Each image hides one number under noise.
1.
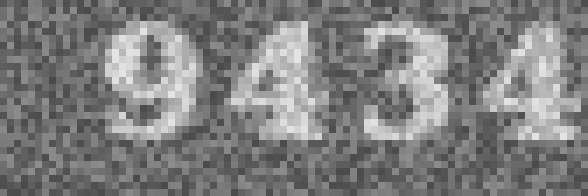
9434
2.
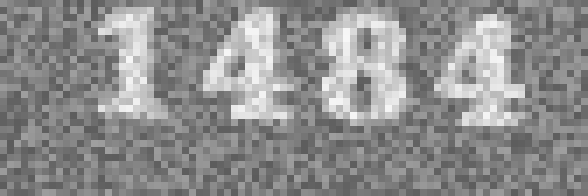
1484
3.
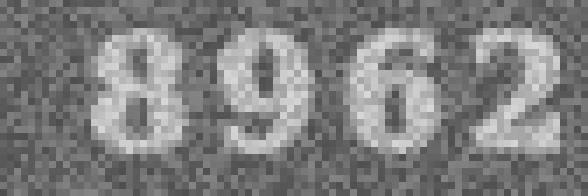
8962
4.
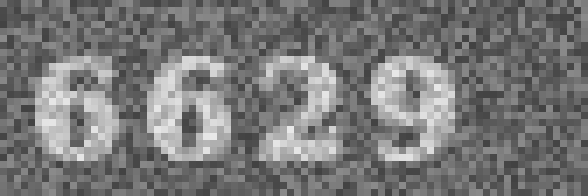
6629
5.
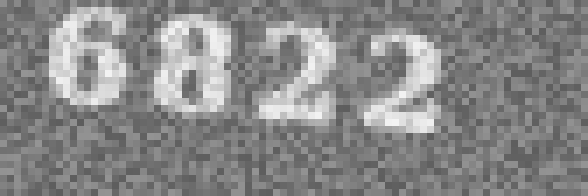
6822
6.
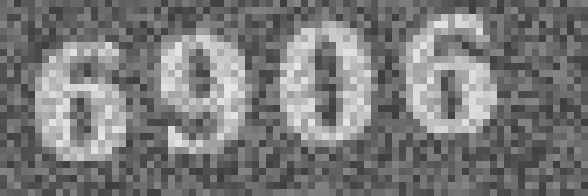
6906
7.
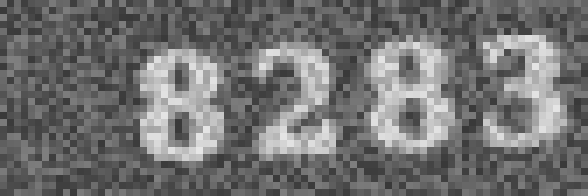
8283
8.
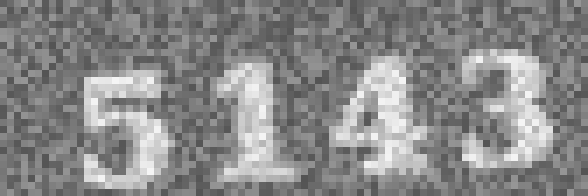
5143
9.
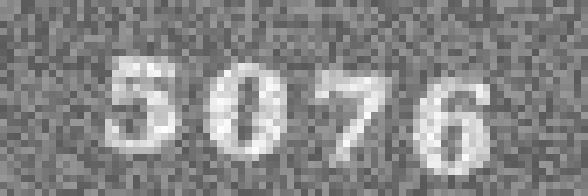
5076
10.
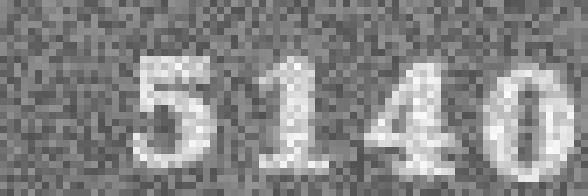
5140
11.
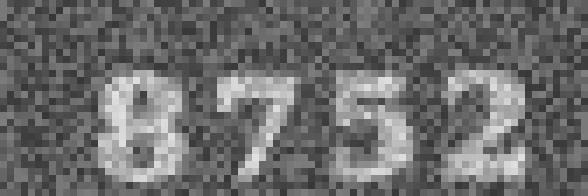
8752
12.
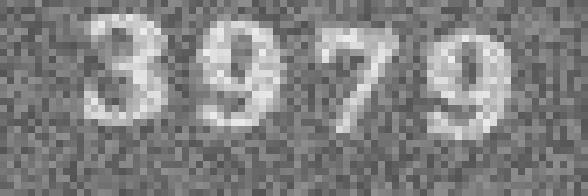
3979
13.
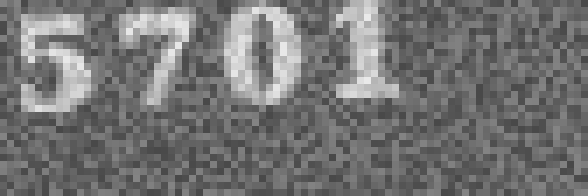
5701
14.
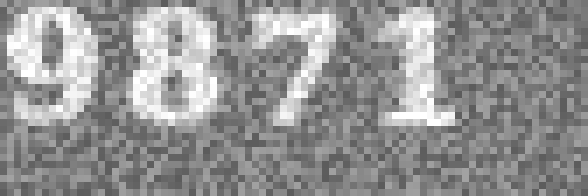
9871
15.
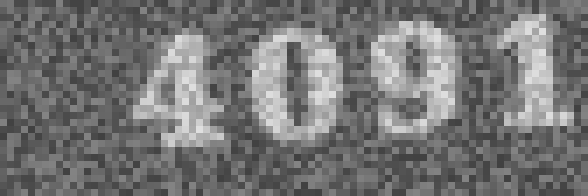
4091
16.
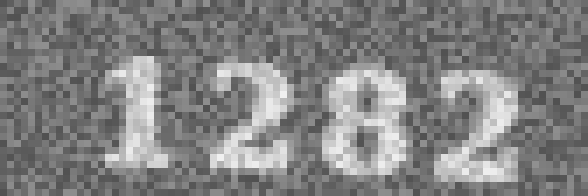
1282
